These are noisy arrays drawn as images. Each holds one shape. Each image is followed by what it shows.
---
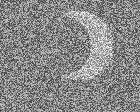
crescent
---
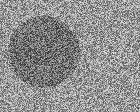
disc
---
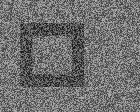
square frame
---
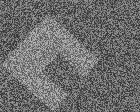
square with a notch
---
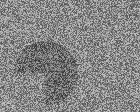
disc with a wedge cut out
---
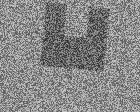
square with a notch
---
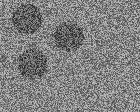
three dots
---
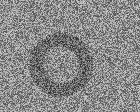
ring
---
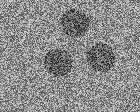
three dots
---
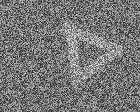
triangle frame
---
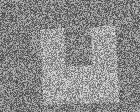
square with a notch
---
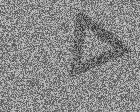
triangle frame
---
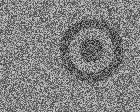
bullseye
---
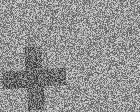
cross
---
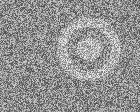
bullseye
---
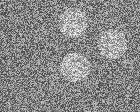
three dots
